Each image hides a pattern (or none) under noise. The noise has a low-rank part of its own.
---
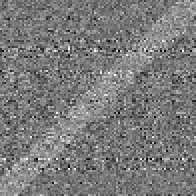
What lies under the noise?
a diagonal band
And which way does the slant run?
bottom left to top right
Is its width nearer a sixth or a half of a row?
a sixth
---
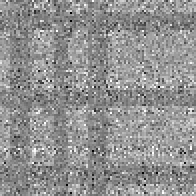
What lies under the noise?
bands of rows crossing bands of columns
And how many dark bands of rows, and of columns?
3 and 3
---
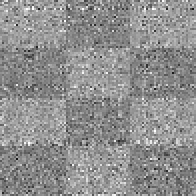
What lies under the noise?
a checkerboard
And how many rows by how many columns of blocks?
4 by 3
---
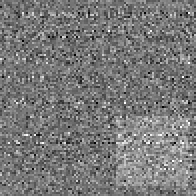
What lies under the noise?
one block
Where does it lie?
bottom right
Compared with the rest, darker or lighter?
lighter
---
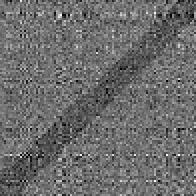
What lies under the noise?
a diagonal band
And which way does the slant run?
bottom left to top right
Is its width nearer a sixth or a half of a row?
a sixth
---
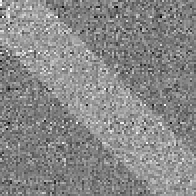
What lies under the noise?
a diagonal band
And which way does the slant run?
top left to bottom right
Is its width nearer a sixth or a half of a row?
a half
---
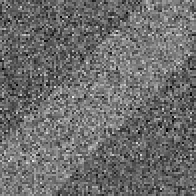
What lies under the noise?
a diagonal band
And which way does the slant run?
bottom left to top right
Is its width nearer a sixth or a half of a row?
a half
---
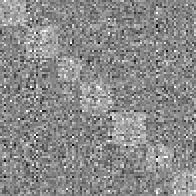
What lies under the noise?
blocks along the diagonal
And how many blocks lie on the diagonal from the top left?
7
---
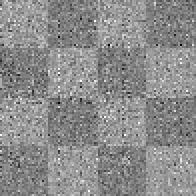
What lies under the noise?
a checkerboard
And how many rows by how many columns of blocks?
4 by 4
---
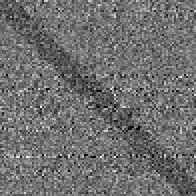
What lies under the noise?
a diagonal band
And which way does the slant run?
top left to bottom right
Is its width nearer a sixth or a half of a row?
a sixth
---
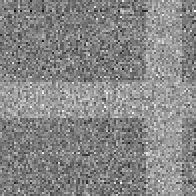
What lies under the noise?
bands of rows crossing bands of columns
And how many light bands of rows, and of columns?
1 and 1
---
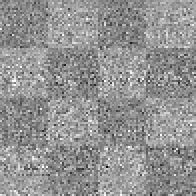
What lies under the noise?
a checkerboard
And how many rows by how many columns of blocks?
4 by 4
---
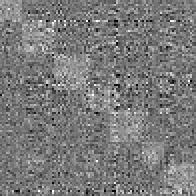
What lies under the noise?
blocks along the diagonal
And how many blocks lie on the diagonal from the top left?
7
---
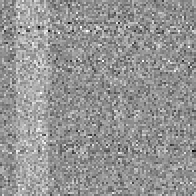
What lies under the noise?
one band of columns
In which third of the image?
left
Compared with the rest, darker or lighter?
lighter
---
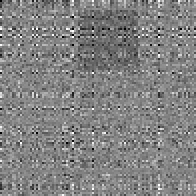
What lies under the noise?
one block
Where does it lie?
top middle
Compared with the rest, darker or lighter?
darker
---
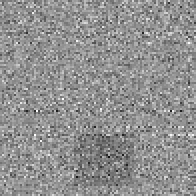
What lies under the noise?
one block
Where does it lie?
bottom middle
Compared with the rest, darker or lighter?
darker
